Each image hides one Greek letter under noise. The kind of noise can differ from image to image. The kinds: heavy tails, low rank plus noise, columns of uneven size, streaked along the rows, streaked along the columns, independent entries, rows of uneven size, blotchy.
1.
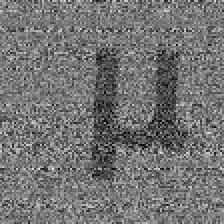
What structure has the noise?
rows of uneven size
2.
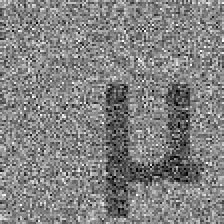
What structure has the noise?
low rank plus noise
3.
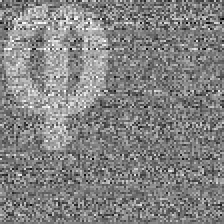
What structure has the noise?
rows of uneven size
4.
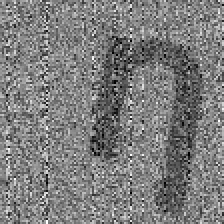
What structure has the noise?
columns of uneven size
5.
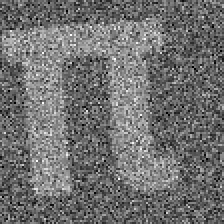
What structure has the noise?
independent entries
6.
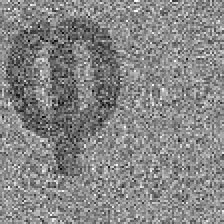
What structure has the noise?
low rank plus noise
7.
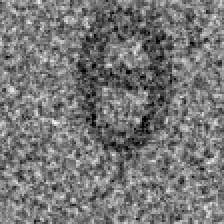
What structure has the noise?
blotchy
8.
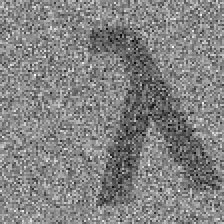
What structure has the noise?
independent entries
